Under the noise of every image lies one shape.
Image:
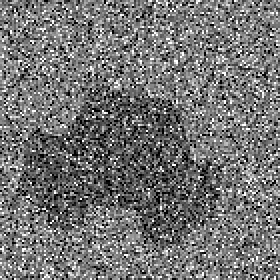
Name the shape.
car
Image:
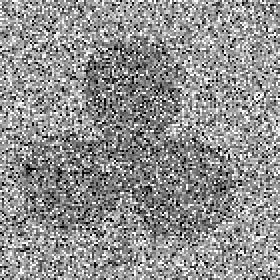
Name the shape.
club
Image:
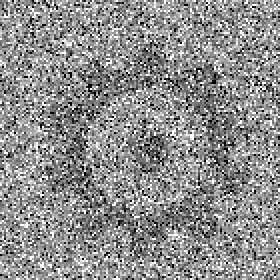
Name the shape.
gear
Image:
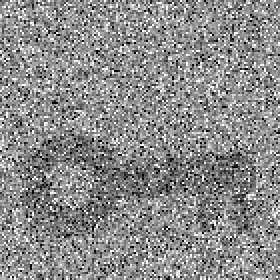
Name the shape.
key
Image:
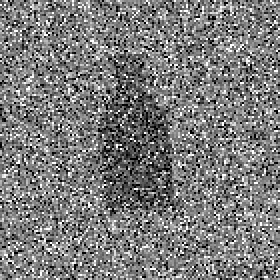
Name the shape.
bottle
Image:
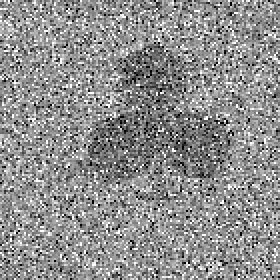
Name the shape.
club
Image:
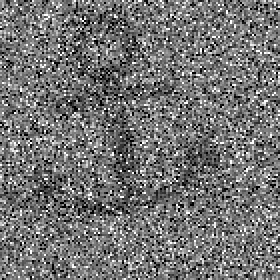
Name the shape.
anchor
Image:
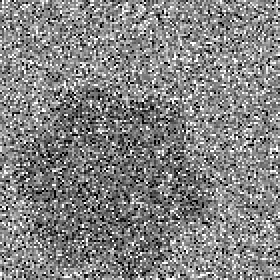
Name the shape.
flower
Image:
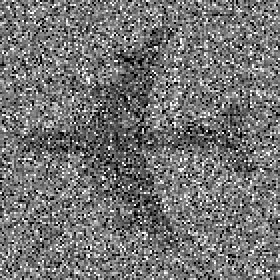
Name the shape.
airplane
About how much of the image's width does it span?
nearly all
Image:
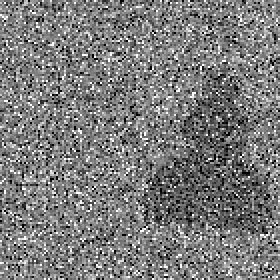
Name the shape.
chess pawn
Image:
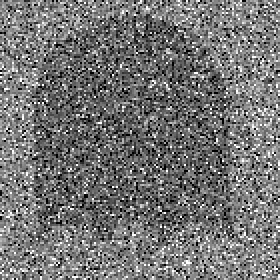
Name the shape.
ghost
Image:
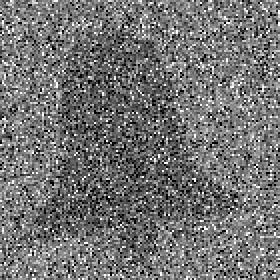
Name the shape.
bell
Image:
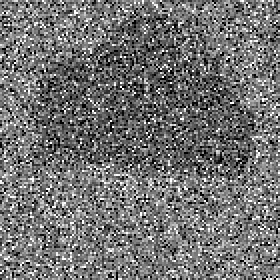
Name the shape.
cloud
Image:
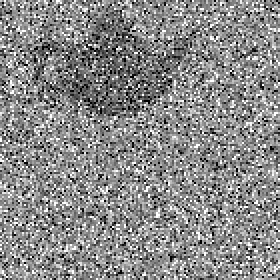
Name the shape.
teapot
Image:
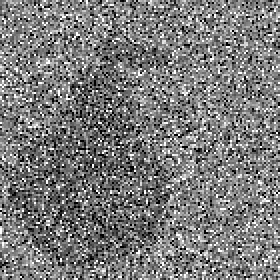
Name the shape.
pear
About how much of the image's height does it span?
nearly all
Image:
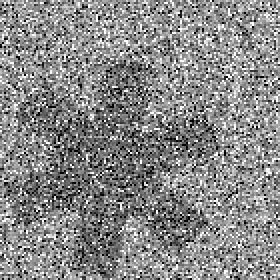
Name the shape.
asterisk
